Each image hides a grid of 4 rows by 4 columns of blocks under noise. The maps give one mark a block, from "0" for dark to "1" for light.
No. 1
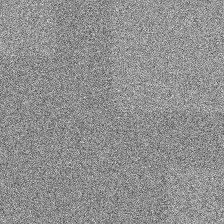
1 0 1 1
0 0 1 1
0 0 0 0
0 0 0 1
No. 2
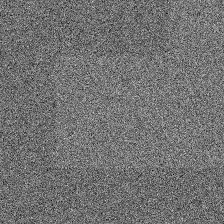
0 0 0 1
0 1 1 1
0 1 1 1
0 0 0 0
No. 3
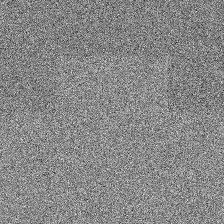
0 0 0 0
0 1 1 0
1 1 1 1
1 1 1 1
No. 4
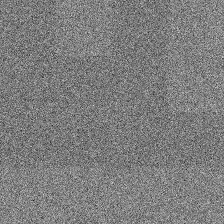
0 1 0 1
0 0 0 1
0 0 0 0
1 1 1 1
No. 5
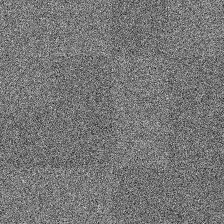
1 1 0 1
1 0 1 0
0 0 1 0
1 1 0 0
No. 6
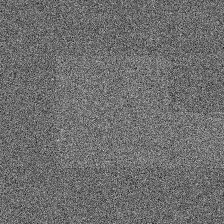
0 0 0 0
0 1 1 0
0 1 1 1
0 0 0 0
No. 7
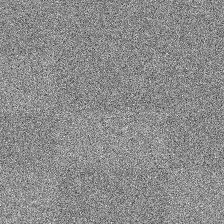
0 0 0 0
1 0 0 0
0 1 1 0
1 0 0 1
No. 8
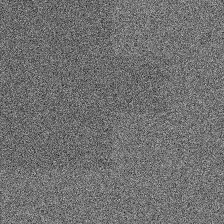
0 0 1 1
0 0 0 1
0 0 1 1
1 1 1 1
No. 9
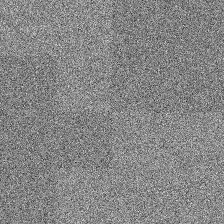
1 1 0 0
0 1 0 0
0 0 1 1
0 1 1 1
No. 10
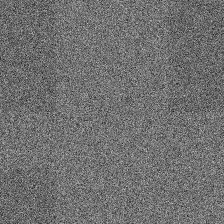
0 1 1 0
0 1 1 0
1 1 1 1
0 1 1 1
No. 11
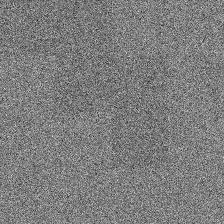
0 0 1 1
1 0 0 1
1 1 0 1
1 1 1 1
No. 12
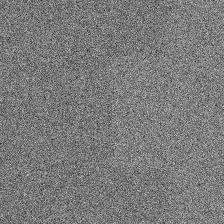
0 0 0 1
0 0 1 1
0 0 1 1
0 0 0 1
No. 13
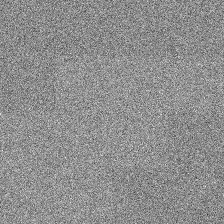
0 0 0 0
0 1 1 1
1 1 1 0
1 1 0 0
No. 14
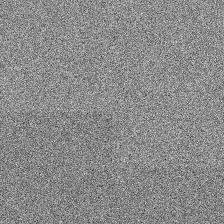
1 1 1 1
1 1 1 1
0 0 1 1
0 0 0 0
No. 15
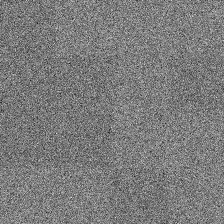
0 1 1 1
0 0 1 0
0 0 1 1
1 1 0 1
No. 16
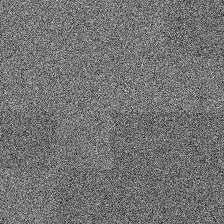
1 1 1 0
1 1 1 1
0 1 0 0
1 0 0 0
